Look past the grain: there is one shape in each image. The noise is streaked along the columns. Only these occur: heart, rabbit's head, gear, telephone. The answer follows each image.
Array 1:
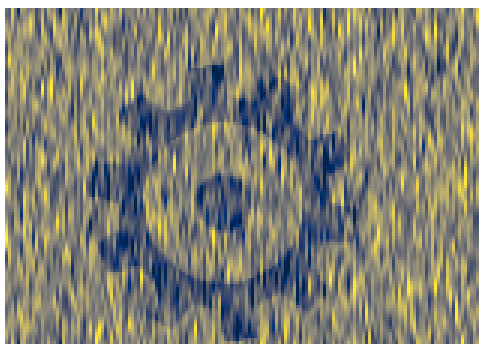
gear
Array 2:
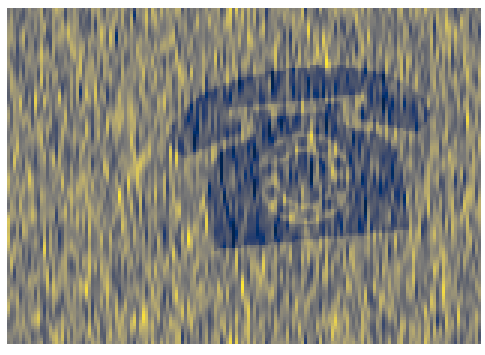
telephone
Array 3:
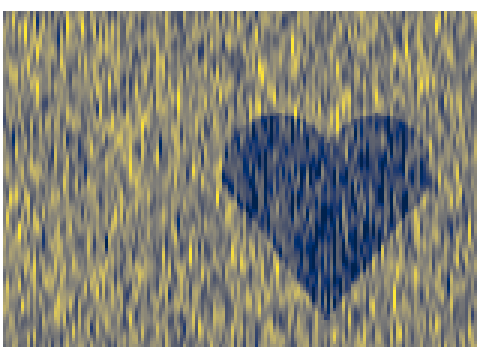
heart
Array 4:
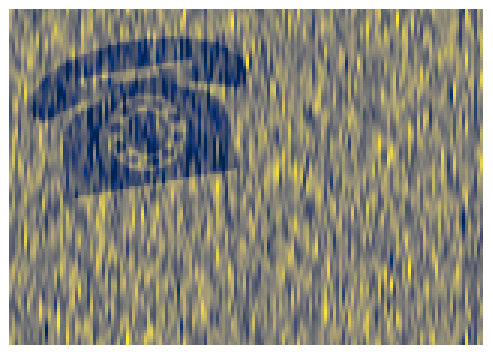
telephone
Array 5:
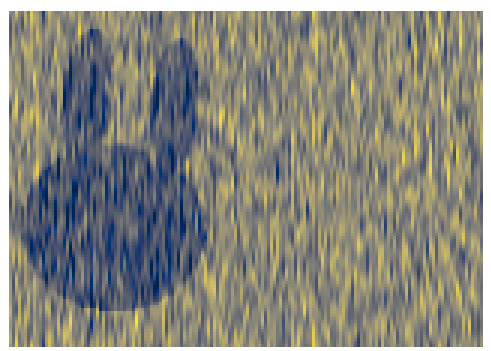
rabbit's head
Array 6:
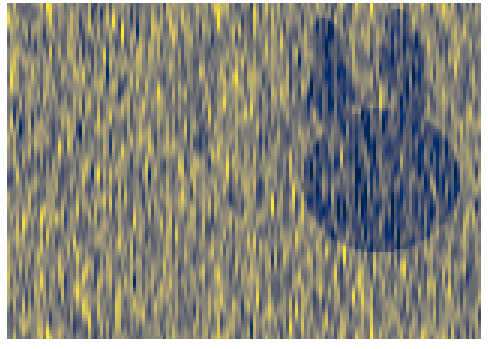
rabbit's head
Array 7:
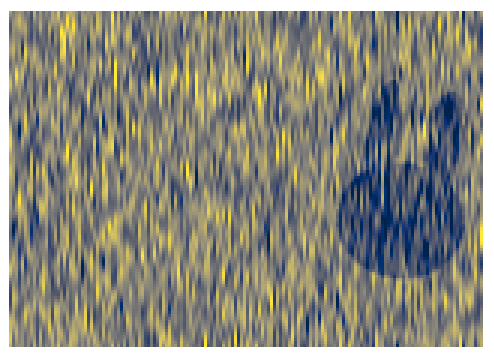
rabbit's head
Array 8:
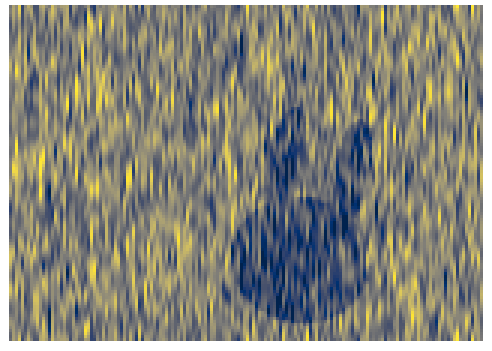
rabbit's head
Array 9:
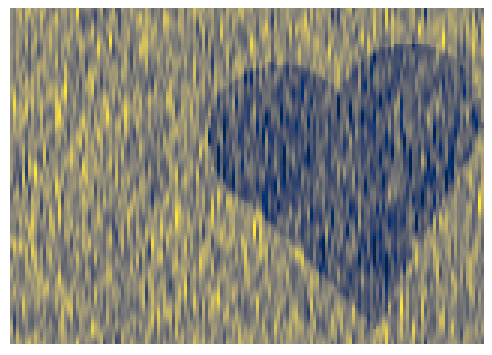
heart
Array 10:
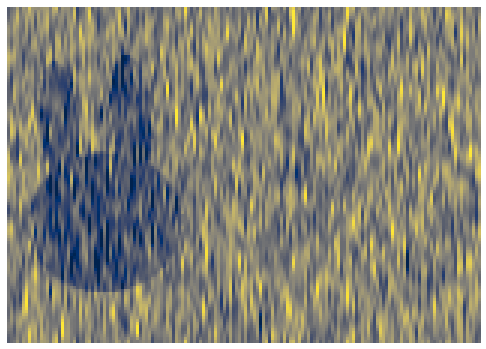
rabbit's head
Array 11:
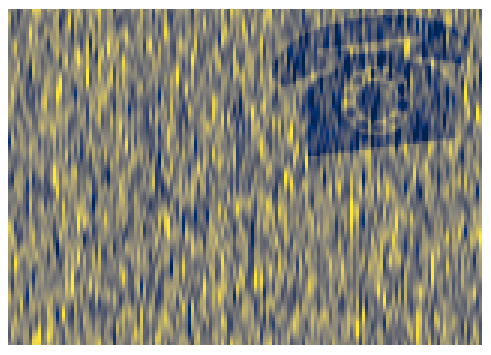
telephone
